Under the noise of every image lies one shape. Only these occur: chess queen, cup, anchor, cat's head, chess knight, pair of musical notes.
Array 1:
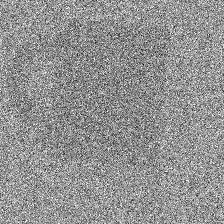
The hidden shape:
cup
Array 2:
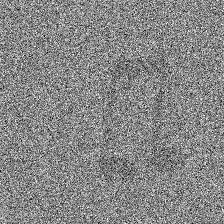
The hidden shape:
pair of musical notes
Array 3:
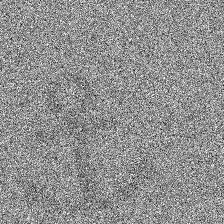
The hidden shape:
anchor
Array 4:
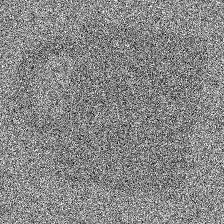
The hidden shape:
cup
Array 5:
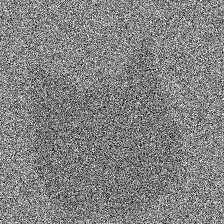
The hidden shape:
cat's head
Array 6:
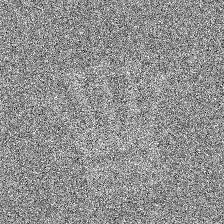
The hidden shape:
chess queen
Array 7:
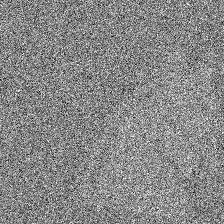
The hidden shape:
chess knight
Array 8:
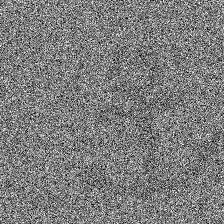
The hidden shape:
anchor
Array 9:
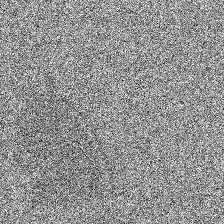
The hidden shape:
chess knight
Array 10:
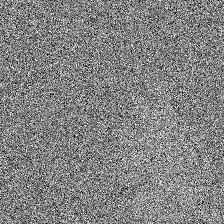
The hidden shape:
chess knight
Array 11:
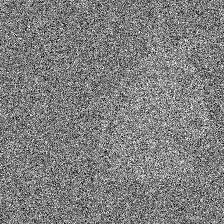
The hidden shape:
chess knight
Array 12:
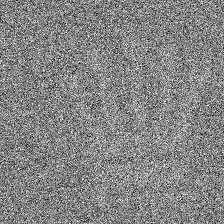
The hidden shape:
chess queen
